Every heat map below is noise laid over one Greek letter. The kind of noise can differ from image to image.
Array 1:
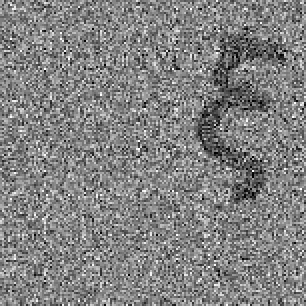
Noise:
low rank plus noise
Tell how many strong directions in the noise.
five to eight
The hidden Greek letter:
xi
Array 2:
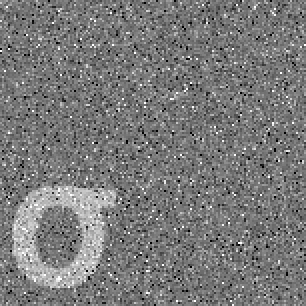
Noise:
heavy tails
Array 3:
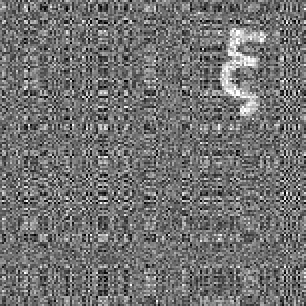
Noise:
low rank plus noise
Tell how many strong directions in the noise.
one
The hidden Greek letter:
xi
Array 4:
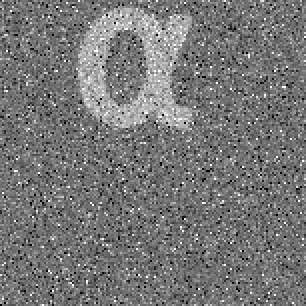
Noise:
heavy tails
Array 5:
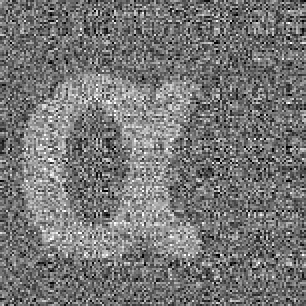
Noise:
low rank plus noise
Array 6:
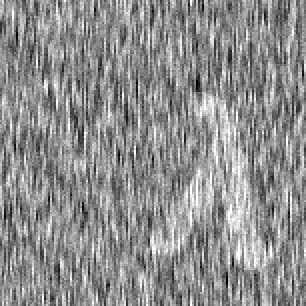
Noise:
streaked along the columns
